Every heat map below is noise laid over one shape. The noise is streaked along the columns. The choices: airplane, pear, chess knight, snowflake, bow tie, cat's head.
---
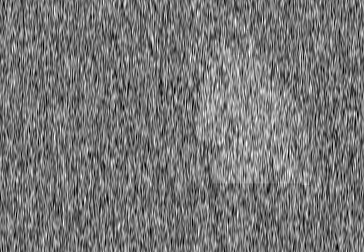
chess knight
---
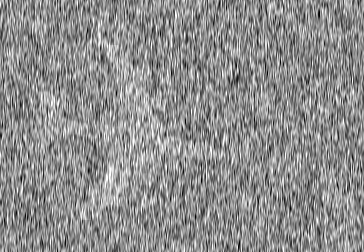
airplane
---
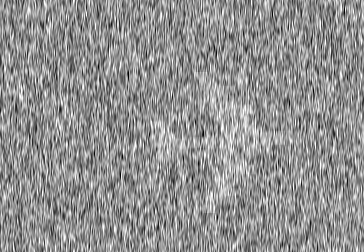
airplane
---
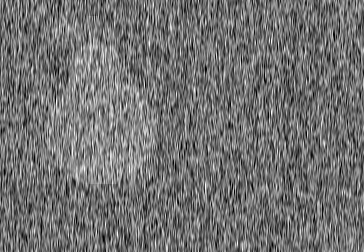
pear
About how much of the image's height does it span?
two thirds
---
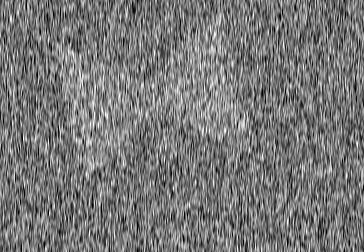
bow tie
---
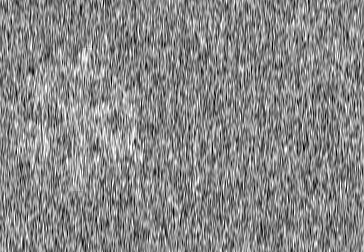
snowflake
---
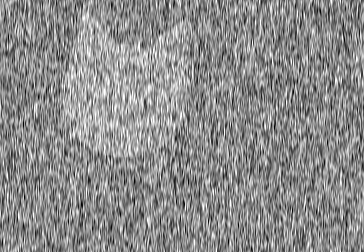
cat's head
